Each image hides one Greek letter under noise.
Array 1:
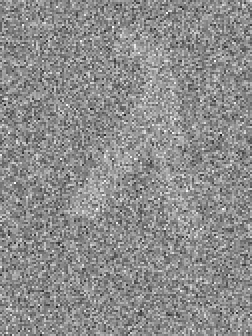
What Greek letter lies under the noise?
lambda
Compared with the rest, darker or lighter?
lighter
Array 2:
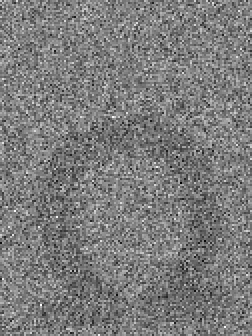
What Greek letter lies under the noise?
omega
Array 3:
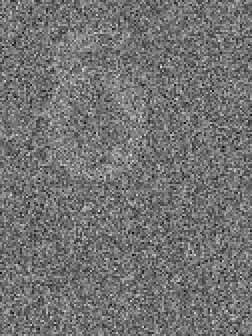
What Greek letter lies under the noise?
delta
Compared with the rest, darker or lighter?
lighter
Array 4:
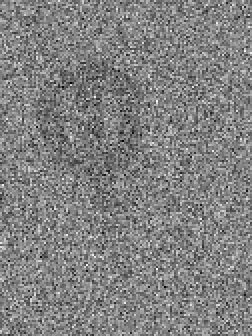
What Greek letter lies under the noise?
phi
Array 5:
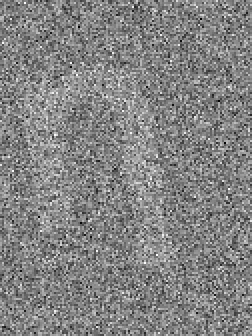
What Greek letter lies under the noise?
eta
